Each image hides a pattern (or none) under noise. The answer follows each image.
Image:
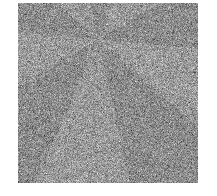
spokes from one point
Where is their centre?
top middle
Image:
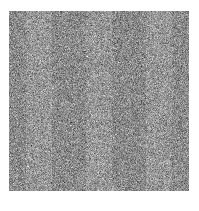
vertical stripes
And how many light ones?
3
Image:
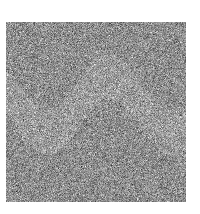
a wavy band
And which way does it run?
left to right
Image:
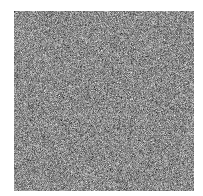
only noise
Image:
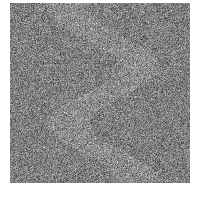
a wavy band
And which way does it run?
top to bottom
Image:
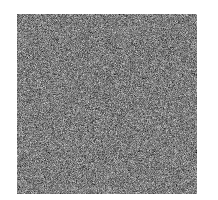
only noise
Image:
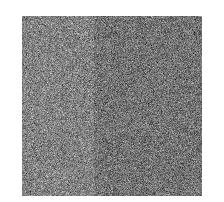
a sharp edge
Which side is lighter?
left
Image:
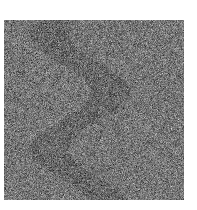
a wavy band
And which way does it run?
top to bottom
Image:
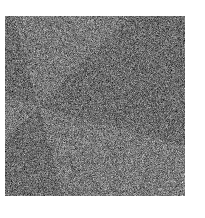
spokes from one point
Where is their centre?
middle left
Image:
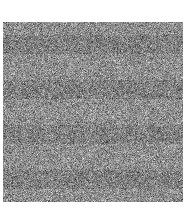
horizontal stripes
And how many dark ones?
4
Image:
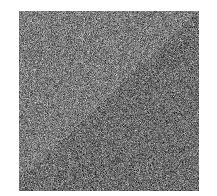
a sharp edge
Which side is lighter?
top left
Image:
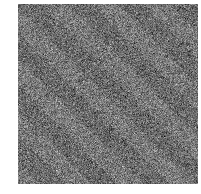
diagonal stripes
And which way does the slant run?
top left to bottom right
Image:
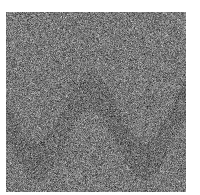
a wavy band
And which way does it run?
left to right
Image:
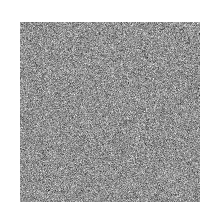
only noise
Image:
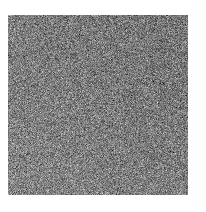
a smooth slope
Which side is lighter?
bottom left
